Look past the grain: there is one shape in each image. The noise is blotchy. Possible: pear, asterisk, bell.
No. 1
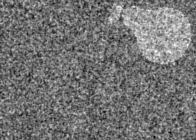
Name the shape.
pear
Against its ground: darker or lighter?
lighter
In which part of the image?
top right
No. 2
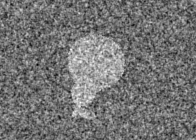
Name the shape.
pear
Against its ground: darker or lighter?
lighter
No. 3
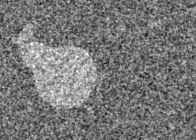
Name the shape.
pear
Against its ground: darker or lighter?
lighter
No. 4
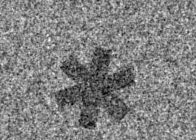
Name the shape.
asterisk
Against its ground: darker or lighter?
darker
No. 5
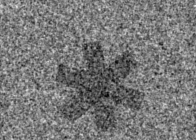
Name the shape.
asterisk
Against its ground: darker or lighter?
darker
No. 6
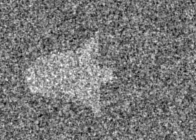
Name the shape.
bell
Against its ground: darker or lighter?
lighter
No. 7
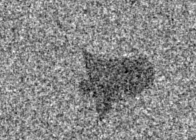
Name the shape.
bell
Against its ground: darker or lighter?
darker
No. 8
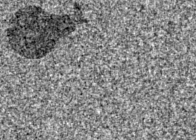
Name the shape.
pear
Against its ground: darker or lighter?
darker
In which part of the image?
top left
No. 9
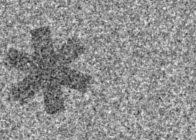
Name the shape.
asterisk
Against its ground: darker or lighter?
darker
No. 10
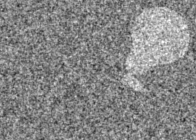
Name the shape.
pear
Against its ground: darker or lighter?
lighter
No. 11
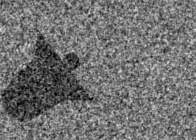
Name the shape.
bell
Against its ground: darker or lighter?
darker
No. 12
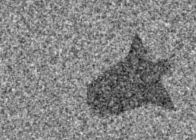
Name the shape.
bell
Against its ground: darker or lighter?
darker
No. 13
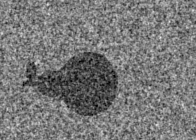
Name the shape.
pear
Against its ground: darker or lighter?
darker
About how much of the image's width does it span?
half
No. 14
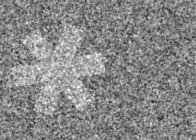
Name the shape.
asterisk
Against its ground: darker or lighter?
lighter
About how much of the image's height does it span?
two thirds
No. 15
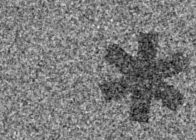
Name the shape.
asterisk
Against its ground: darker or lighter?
darker
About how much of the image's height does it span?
two thirds
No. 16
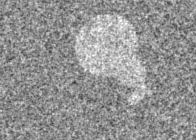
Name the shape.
pear
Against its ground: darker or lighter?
lighter
